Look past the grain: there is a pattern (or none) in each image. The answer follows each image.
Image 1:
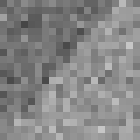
a sharp edge
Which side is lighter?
bottom right
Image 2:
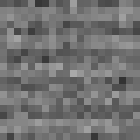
horizontal stripes
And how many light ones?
5
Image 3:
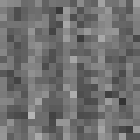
vertical stripes
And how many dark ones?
4
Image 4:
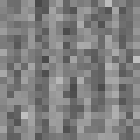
vertical stripes
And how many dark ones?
5
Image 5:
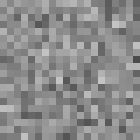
only noise
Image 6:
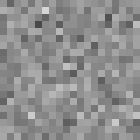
only noise
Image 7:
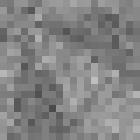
spokes from one point
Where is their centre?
top left
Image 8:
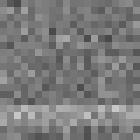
one horizontal stripe
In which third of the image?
bottom
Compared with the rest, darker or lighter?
lighter
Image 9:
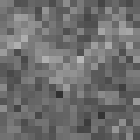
a wavy band
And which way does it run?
left to right
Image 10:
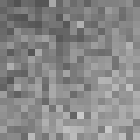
a smooth slope
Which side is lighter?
bottom right
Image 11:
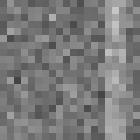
one vertical stripe
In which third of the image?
right
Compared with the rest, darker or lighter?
lighter
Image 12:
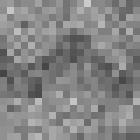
a wavy band
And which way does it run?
left to right
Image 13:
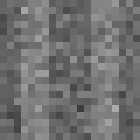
vertical stripes
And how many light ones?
2
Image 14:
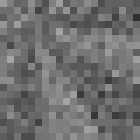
spokes from one point
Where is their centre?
top left
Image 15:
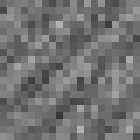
diagonal stripes
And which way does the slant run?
bottom left to top right
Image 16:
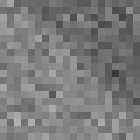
a sharp edge
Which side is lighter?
bottom left
